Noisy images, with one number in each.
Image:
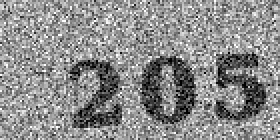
205
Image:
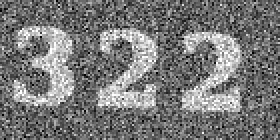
322
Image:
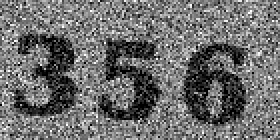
356
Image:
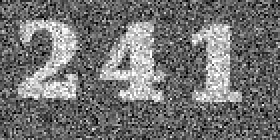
241
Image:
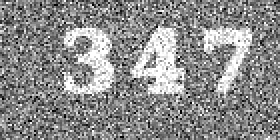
347
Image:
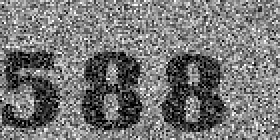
588
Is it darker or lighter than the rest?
darker
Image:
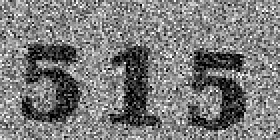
515
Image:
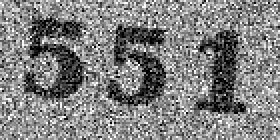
551
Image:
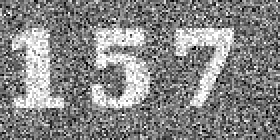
157
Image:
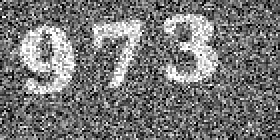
973
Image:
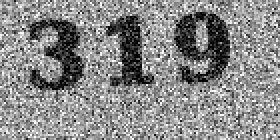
319
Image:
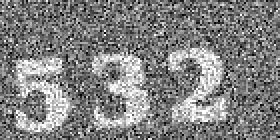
532
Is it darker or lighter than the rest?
lighter
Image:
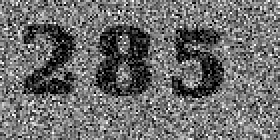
285
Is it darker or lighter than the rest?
darker
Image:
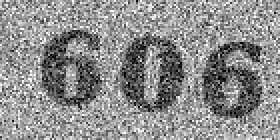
606
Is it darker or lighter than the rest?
darker
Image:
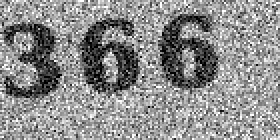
366
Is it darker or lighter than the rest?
darker
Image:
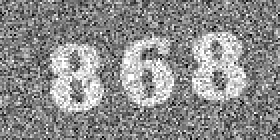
868
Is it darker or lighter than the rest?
lighter
